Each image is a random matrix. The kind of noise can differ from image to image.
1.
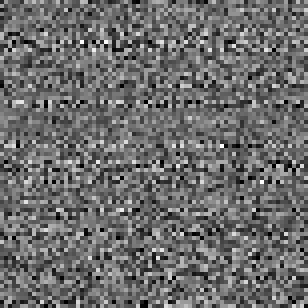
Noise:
rows of uneven size
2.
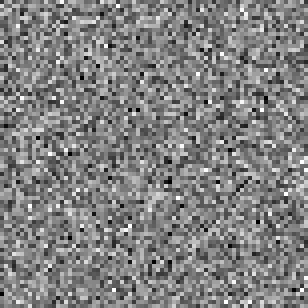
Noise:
independent entries
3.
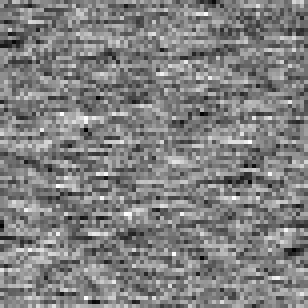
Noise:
streaked along the rows
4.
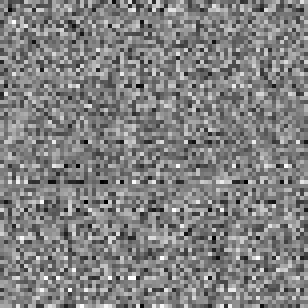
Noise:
rows of uneven size
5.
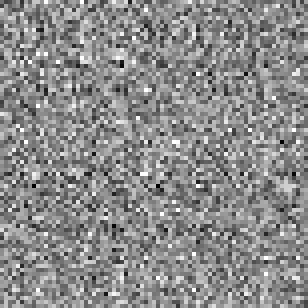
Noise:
low rank plus noise
